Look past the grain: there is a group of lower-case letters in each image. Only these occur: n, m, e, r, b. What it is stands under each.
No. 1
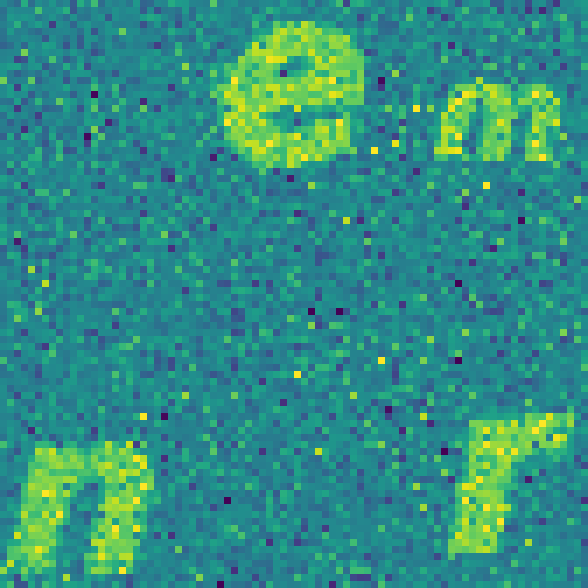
top middle: e; top right: m; bottom left: n; bottom right: r
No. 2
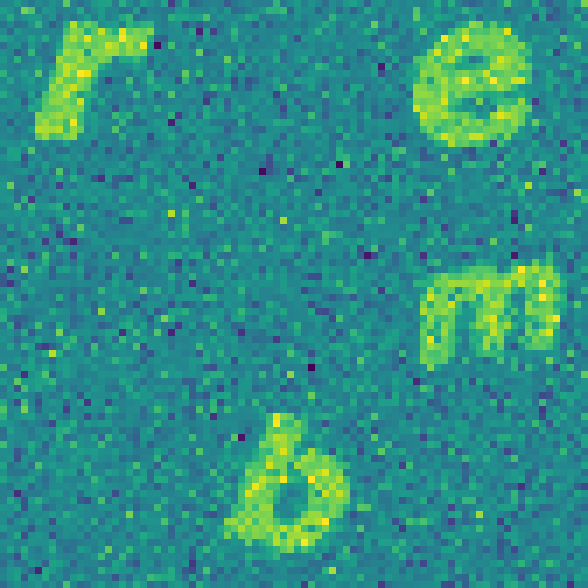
top left: r; top right: e; middle right: m; bottom middle: b
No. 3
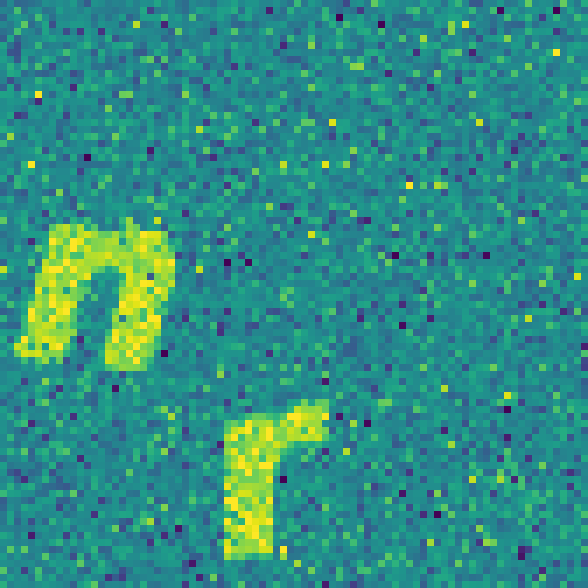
middle left: n; bottom middle: r
